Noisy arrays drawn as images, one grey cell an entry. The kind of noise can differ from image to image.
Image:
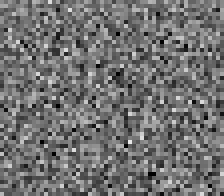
independent entries
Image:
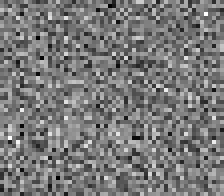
low rank plus noise
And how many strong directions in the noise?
three or four
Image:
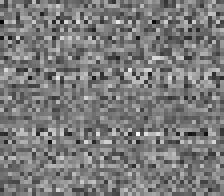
rows of uneven size
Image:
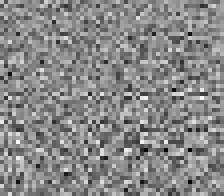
low rank plus noise
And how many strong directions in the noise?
one
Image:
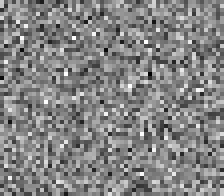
independent entries
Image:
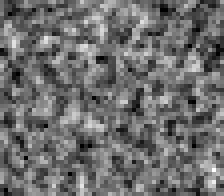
blotchy
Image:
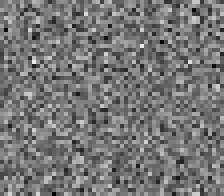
low rank plus noise
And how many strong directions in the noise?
five to eight
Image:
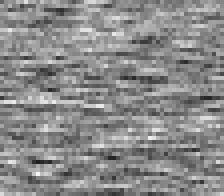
streaked along the rows
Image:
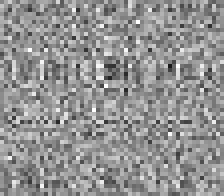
low rank plus noise
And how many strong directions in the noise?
one
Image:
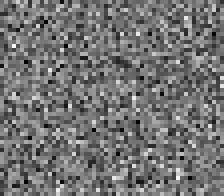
independent entries
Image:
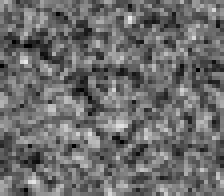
blotchy
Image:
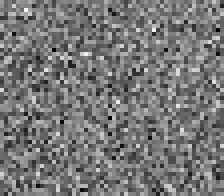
independent entries
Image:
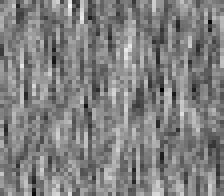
streaked along the columns
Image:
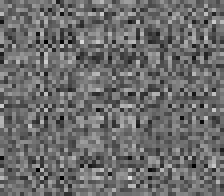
low rank plus noise
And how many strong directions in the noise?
one
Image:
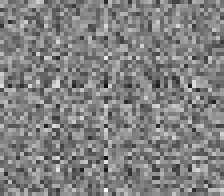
low rank plus noise
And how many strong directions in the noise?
one
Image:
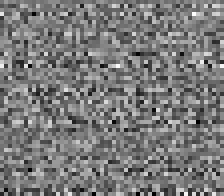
rows of uneven size
